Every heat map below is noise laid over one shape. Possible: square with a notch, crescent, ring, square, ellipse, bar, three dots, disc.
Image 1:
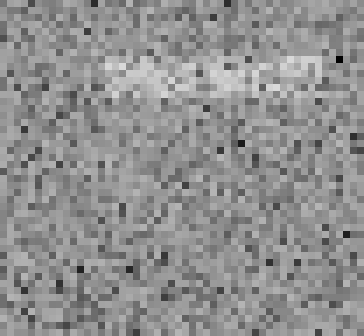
light bar
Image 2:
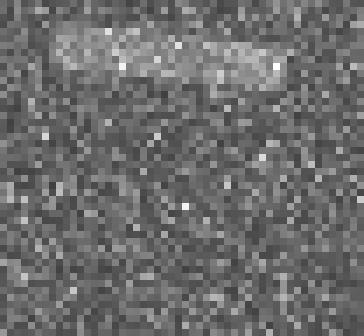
light bar
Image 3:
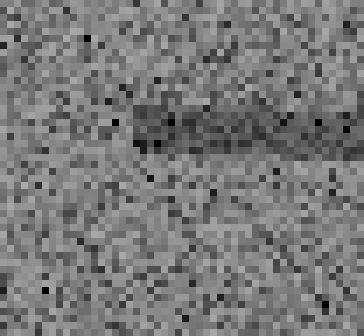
dark bar
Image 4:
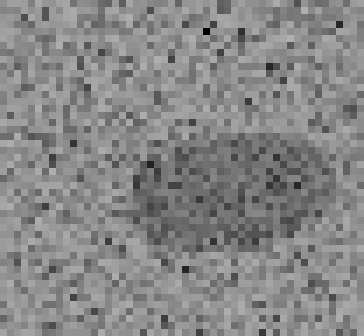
dark ellipse
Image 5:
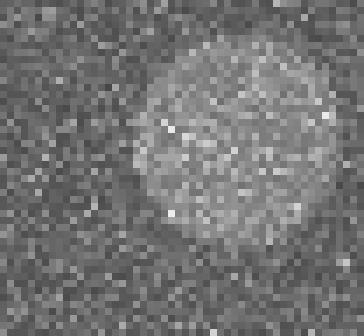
light disc
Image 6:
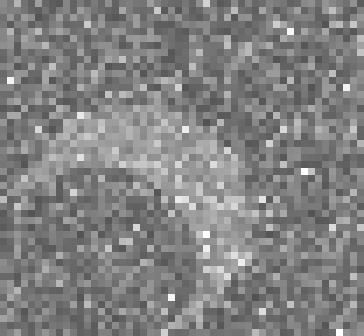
light crescent
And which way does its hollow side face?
down and left
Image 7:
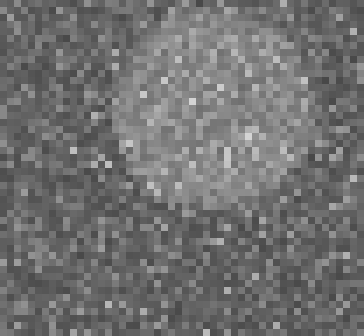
light disc
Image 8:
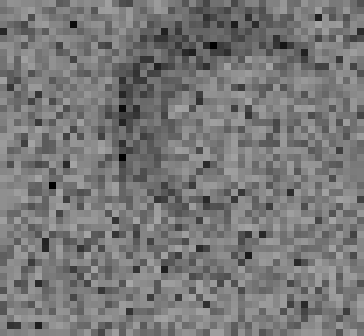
dark crescent
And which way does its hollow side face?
down and right
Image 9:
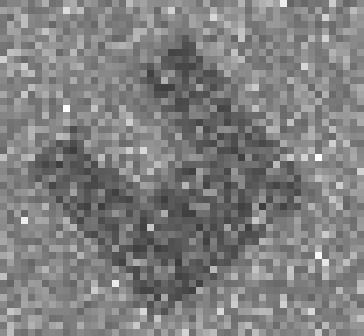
dark square with a notch
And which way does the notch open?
up and left
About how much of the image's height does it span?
nearly all
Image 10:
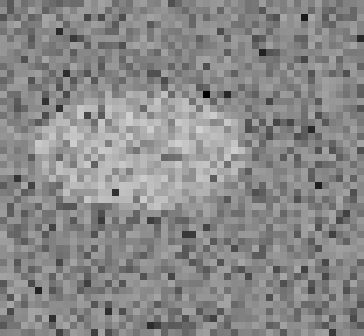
light ellipse
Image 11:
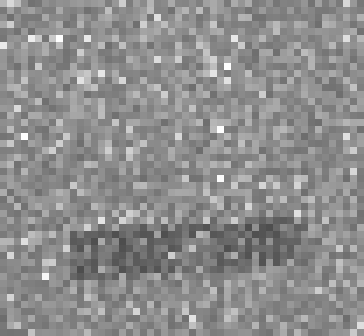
dark bar
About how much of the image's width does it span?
two thirds
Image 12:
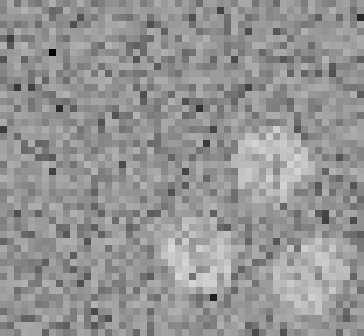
light three dots
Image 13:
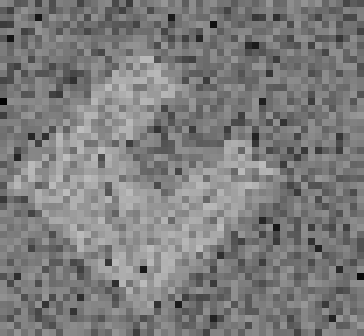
light square with a notch
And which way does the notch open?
up and right
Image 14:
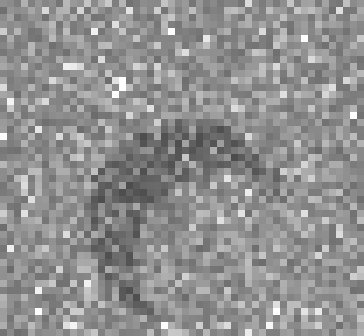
dark crescent
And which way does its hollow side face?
down and right
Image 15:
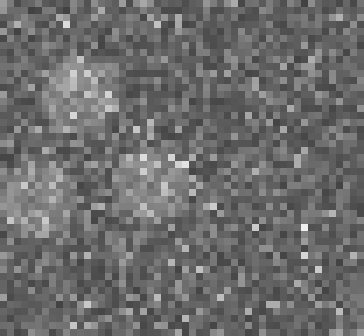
light three dots
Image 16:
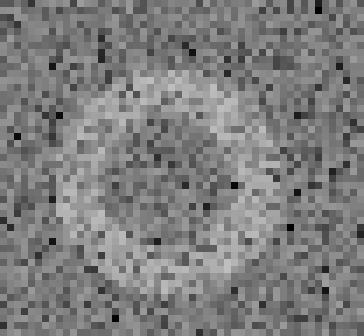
light ring
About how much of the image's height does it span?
two thirds
